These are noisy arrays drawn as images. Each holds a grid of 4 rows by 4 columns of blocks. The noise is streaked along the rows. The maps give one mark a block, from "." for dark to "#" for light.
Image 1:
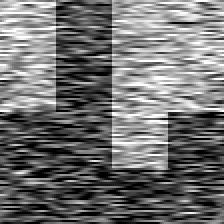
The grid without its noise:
#.##
#.##
..#.
....
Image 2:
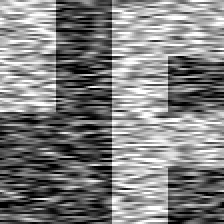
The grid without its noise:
#.##
#.#.
..##
..#.
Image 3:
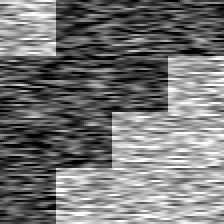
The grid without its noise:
#...
...#
..##
.###
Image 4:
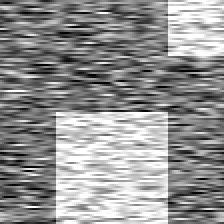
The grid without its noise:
...#
....
.##.
.##.
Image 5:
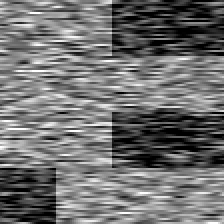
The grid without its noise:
##..
####
##..
.###
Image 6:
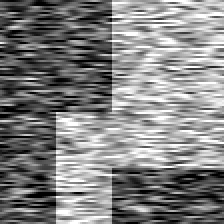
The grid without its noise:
..##
..##
.###
.#..
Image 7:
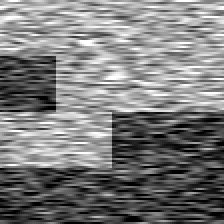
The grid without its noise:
####
.###
##..
....
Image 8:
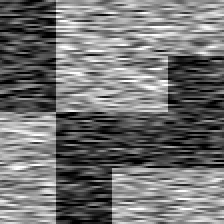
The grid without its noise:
.###
.##.
#...
#.##
